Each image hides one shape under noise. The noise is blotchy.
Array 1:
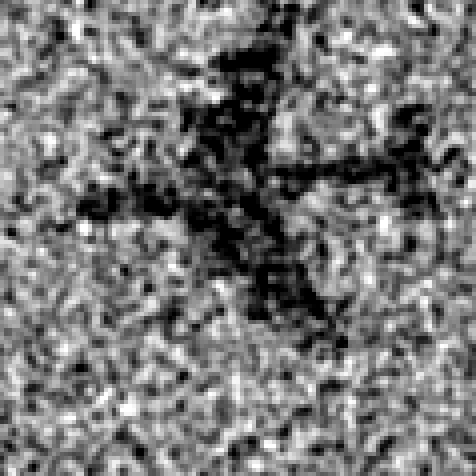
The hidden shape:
airplane
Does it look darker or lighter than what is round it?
darker
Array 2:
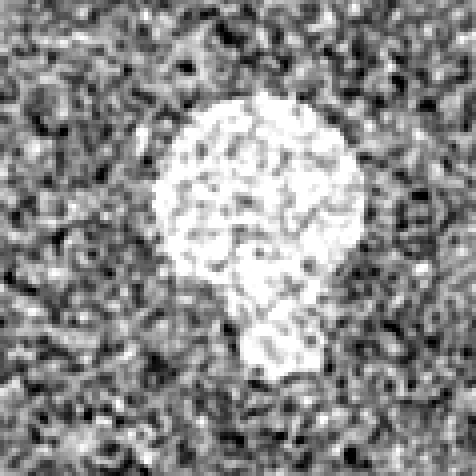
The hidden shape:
light bulb
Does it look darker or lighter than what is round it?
lighter
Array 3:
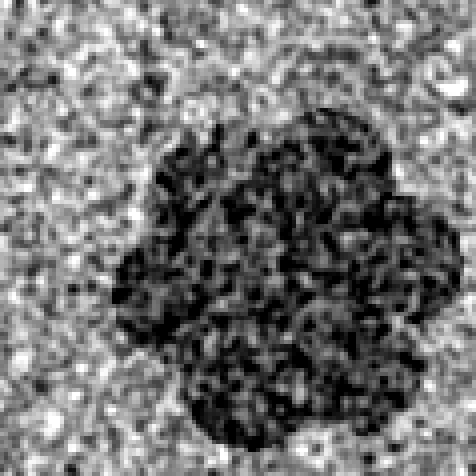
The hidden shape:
flower
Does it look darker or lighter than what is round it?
darker
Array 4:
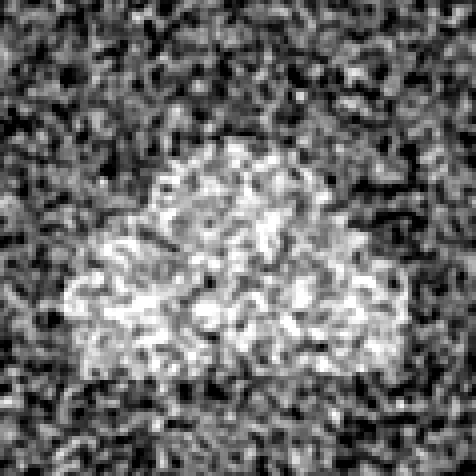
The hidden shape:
cloud
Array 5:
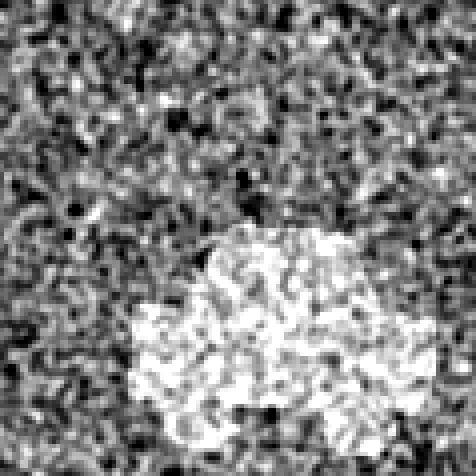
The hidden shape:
car
